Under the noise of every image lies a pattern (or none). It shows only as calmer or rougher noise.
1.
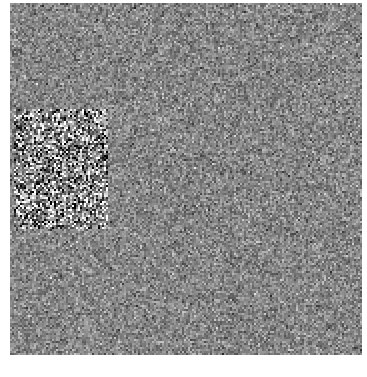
one block
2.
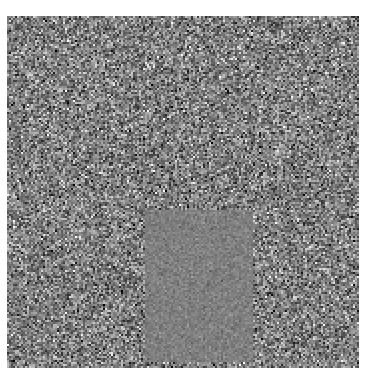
one block
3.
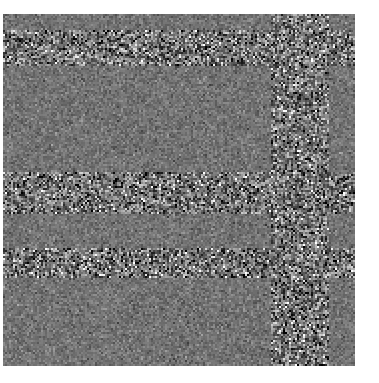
bands of rows crossing bands of columns
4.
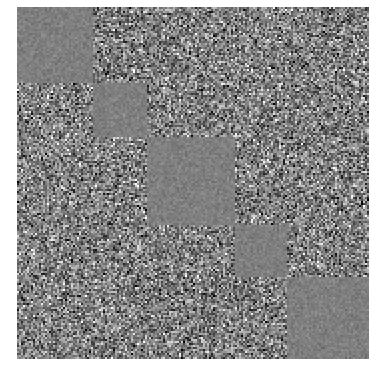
blocks along the diagonal
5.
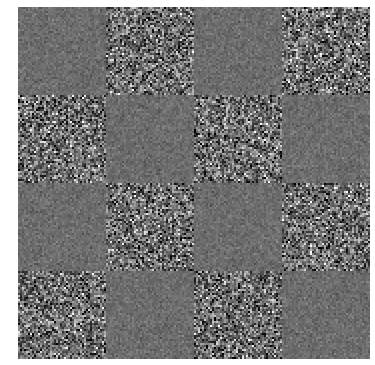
a checkerboard
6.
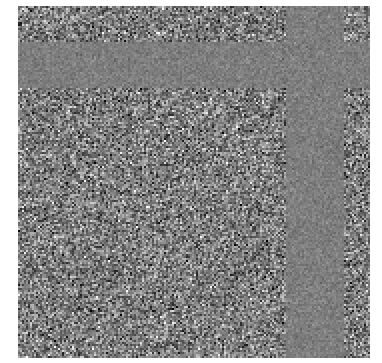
bands of rows crossing bands of columns
